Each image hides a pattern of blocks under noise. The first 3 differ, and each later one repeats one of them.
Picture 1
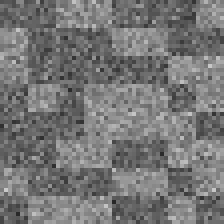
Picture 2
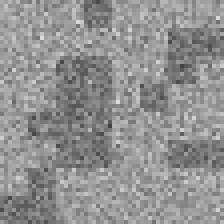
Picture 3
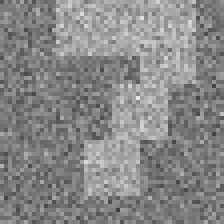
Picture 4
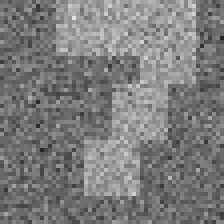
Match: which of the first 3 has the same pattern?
3
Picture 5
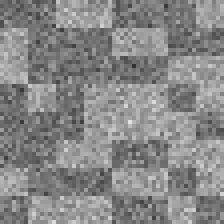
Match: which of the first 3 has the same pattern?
1
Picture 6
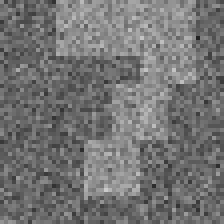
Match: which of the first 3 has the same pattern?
3
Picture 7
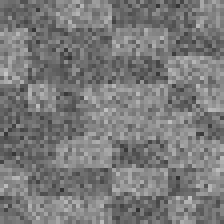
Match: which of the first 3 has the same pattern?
1
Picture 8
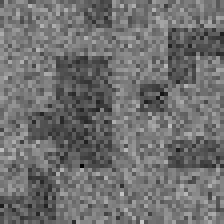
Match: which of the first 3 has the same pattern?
2
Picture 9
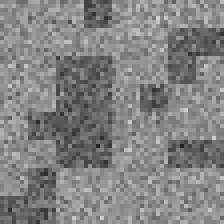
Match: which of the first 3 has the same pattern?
2
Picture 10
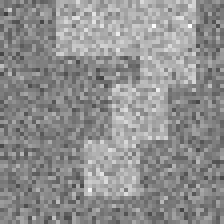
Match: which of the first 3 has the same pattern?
3
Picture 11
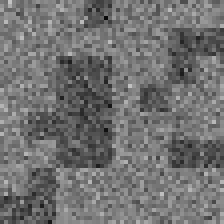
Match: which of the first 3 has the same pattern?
2
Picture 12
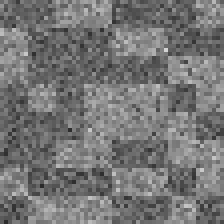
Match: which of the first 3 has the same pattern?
1
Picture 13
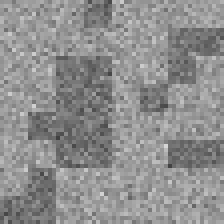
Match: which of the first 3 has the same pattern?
2
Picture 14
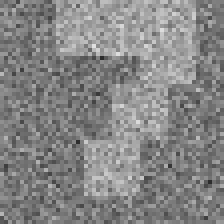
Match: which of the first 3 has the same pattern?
3
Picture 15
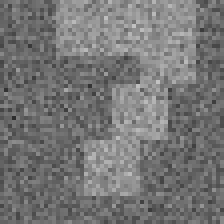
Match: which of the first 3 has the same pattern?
3
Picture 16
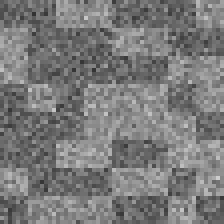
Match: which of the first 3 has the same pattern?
1
